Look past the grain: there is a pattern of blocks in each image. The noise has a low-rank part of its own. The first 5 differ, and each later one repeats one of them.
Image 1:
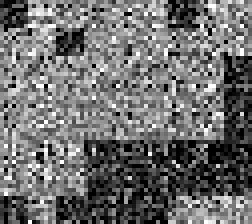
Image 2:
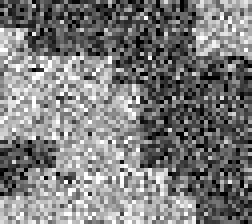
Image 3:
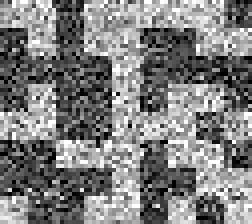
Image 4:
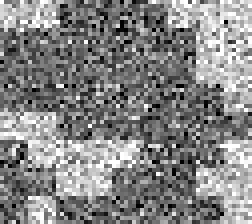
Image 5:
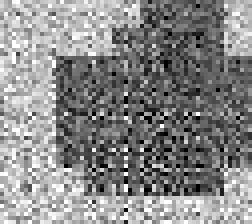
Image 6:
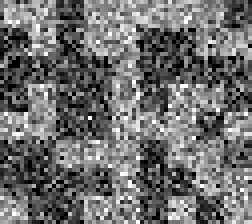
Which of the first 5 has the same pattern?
3
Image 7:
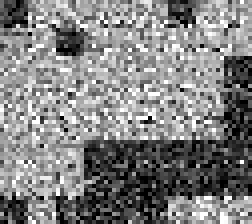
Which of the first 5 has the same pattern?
1
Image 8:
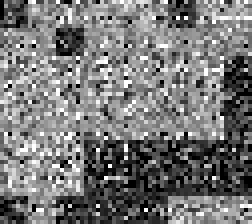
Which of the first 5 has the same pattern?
1
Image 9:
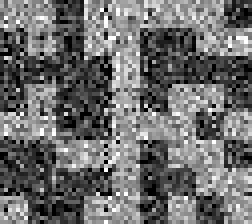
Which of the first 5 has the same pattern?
3
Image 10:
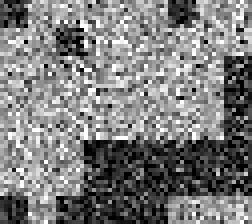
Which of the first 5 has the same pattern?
1
